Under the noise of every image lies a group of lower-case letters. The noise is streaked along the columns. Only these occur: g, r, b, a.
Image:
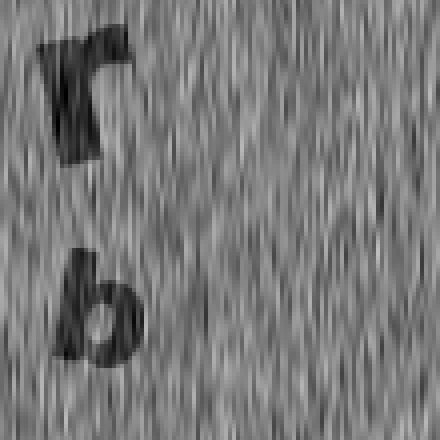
top left: r; bottom left: b
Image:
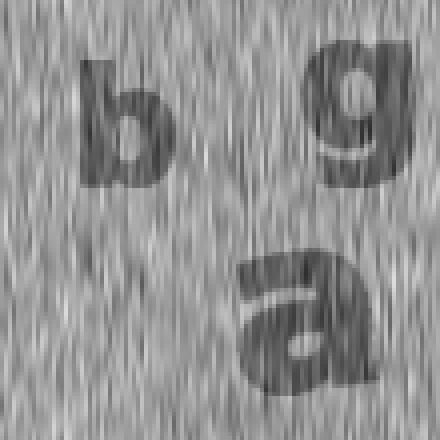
top left: b; top right: g; bottom right: a
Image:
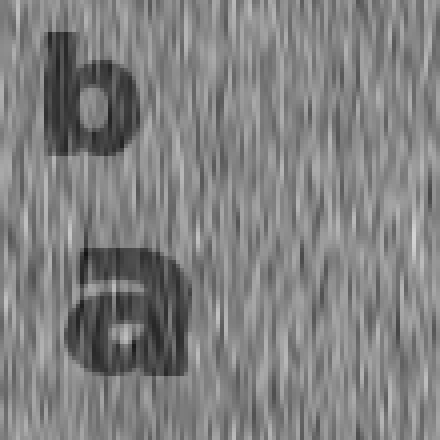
top left: b; bottom left: a
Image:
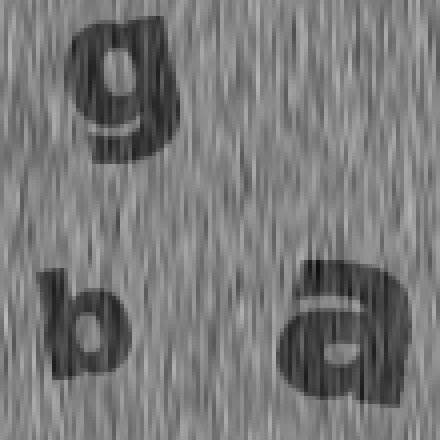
top left: g; bottom left: b; bottom right: a
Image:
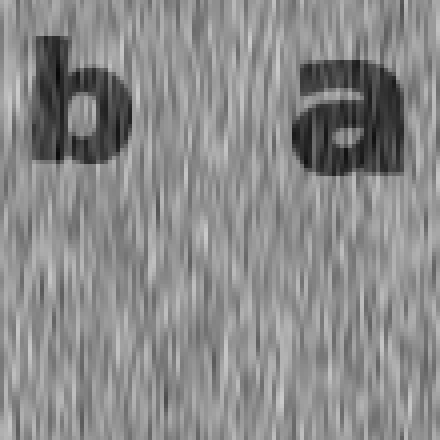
top left: b; top right: a
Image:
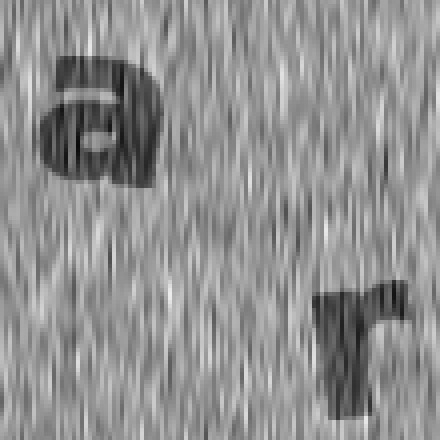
top left: a; bottom right: r
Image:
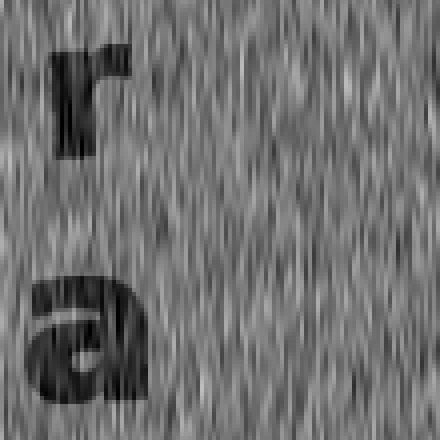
top left: r; bottom left: a
